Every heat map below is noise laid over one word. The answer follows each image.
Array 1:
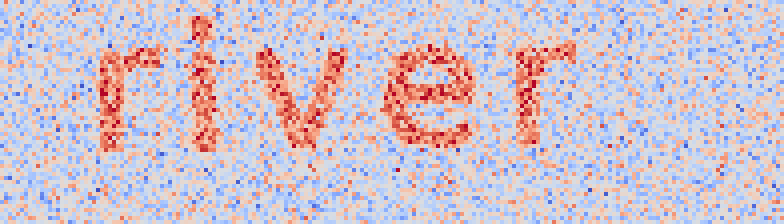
river
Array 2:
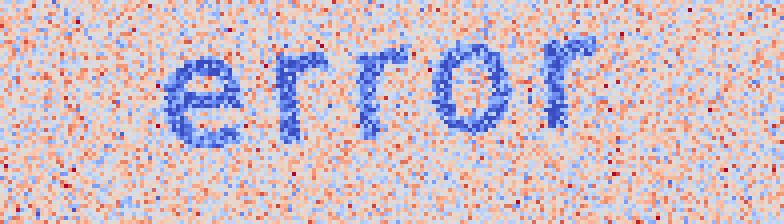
error
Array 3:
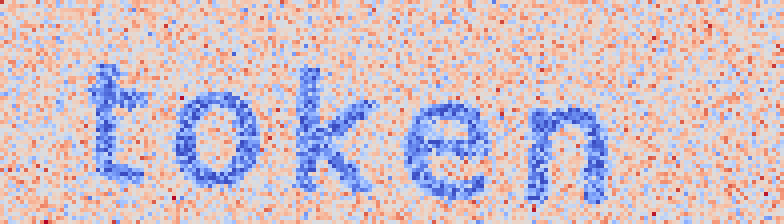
token
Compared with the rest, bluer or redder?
bluer
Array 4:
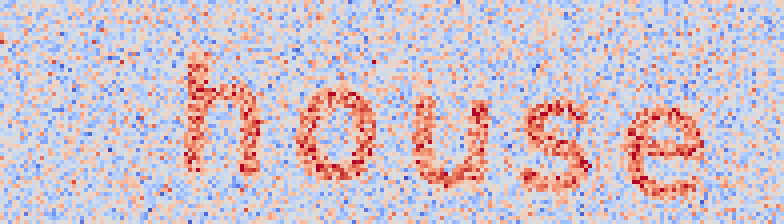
house
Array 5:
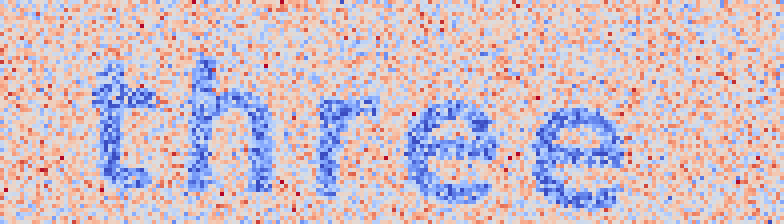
three
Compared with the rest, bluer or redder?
bluer
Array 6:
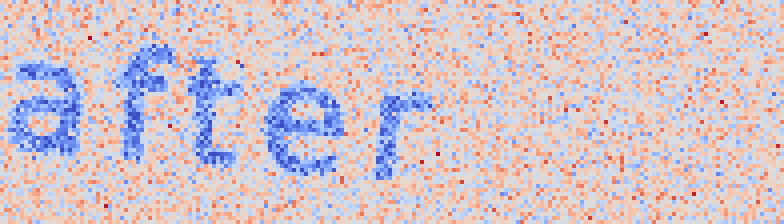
after
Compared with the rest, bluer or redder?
bluer
